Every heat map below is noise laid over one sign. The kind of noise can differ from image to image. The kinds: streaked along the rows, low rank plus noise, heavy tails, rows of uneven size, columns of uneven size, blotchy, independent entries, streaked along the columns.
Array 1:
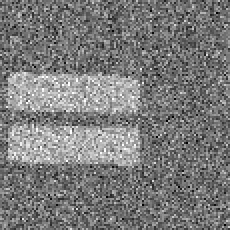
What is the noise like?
low rank plus noise
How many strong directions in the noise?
one
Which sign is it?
equals sign
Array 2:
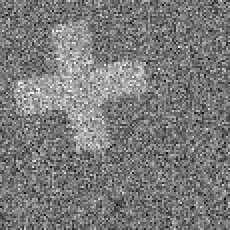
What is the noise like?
low rank plus noise
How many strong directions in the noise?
one
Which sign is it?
plus sign
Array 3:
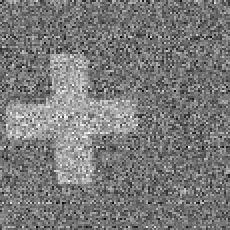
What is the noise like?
rows of uneven size
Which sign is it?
plus sign
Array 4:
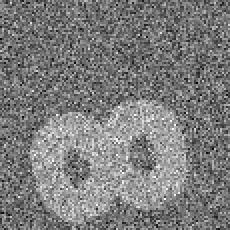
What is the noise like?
independent entries
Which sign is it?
infinity sign
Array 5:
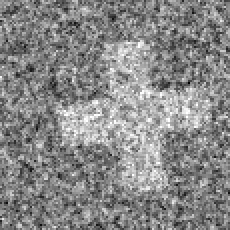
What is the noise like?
blotchy
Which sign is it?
plus sign
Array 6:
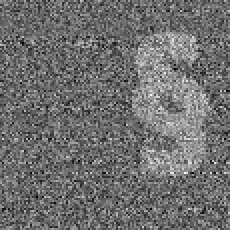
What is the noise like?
rows of uneven size
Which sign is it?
section sign
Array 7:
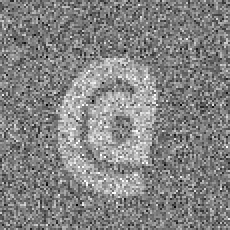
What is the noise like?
low rank plus noise
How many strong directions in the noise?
one
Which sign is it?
at sign
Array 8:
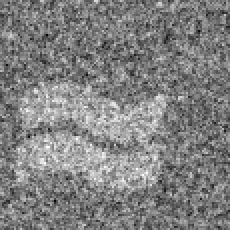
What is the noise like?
blotchy
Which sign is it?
approximately sign
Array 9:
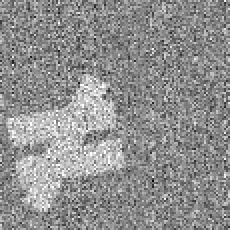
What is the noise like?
columns of uneven size
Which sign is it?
not-equal sign
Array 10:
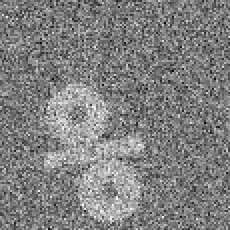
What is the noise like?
independent entries
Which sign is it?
percent sign
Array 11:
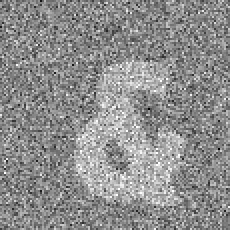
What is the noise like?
independent entries
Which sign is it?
ampersand
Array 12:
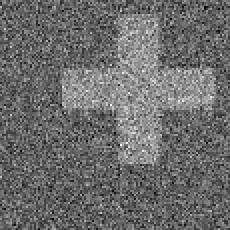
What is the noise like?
low rank plus noise
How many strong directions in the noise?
two
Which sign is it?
plus sign
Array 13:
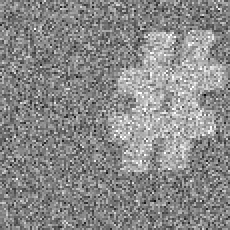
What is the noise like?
independent entries
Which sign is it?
hash sign
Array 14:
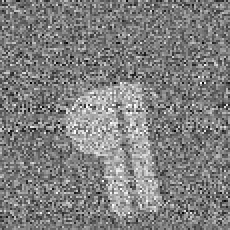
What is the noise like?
rows of uneven size
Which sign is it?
pilcrow
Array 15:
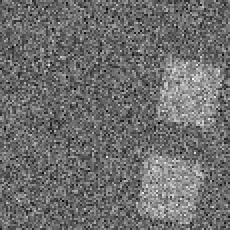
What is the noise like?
independent entries
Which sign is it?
colon
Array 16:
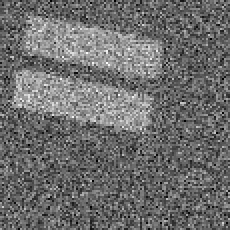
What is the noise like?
low rank plus noise
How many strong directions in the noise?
three or four
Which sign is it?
equals sign
